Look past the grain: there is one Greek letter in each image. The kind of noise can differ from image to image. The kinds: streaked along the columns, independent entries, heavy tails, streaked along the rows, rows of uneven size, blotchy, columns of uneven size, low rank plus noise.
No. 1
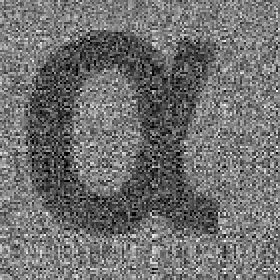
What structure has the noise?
low rank plus noise
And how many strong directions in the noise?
two
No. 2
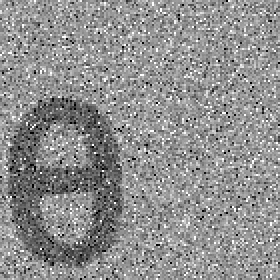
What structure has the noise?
heavy tails
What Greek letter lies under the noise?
theta
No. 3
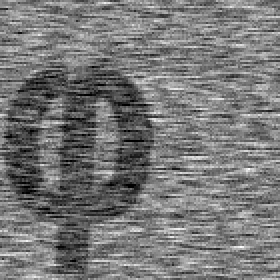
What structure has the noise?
streaked along the rows
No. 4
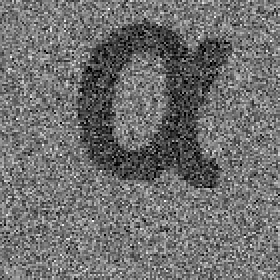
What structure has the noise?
independent entries
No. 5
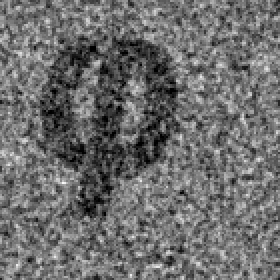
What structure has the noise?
blotchy
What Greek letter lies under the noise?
phi
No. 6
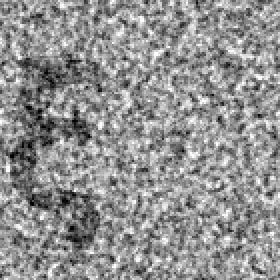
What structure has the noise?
blotchy
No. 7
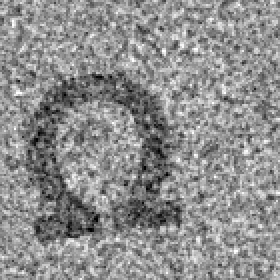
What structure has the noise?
blotchy
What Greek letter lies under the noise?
omega
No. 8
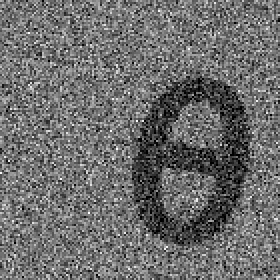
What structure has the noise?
independent entries
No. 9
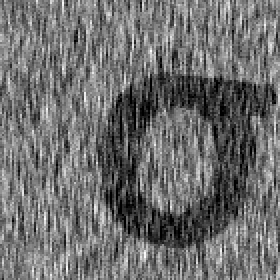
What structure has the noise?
streaked along the columns
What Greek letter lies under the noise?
sigma
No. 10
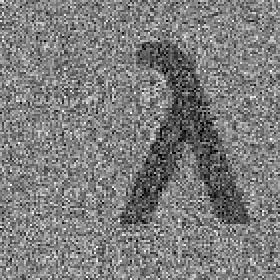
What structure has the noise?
low rank plus noise
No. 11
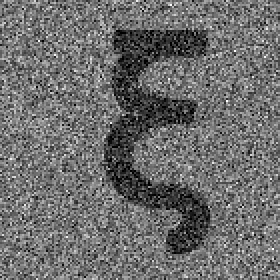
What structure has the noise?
independent entries
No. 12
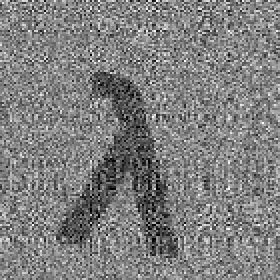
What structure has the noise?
low rank plus noise
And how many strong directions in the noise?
one
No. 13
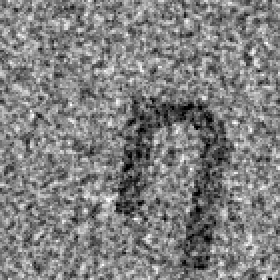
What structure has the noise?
blotchy
